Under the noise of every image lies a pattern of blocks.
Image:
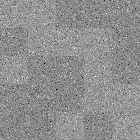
mirrored about the diagonal from the bottom left
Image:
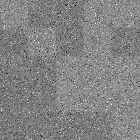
no symmetry
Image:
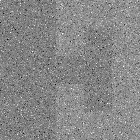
top and bottom mirror each other
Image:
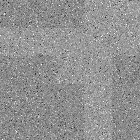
mirrored about the diagonal from the bottom left
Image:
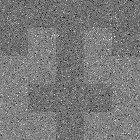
left and right mirror each other
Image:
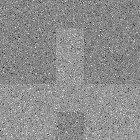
left and right mirror each other
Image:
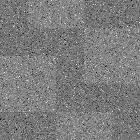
the same after a half turn
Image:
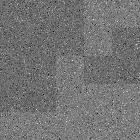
no symmetry
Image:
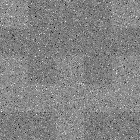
left and right mirror each other
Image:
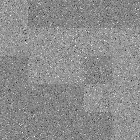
no symmetry
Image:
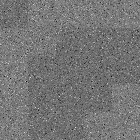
mirrored about the diagonal from the top left
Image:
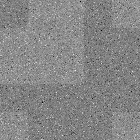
mirrored about the diagonal from the top left
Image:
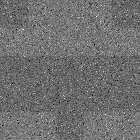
left and right mirror each other
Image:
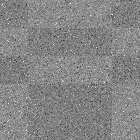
left and right mirror each other
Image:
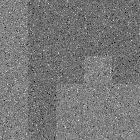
no symmetry
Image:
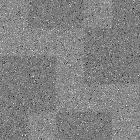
the same after a half turn
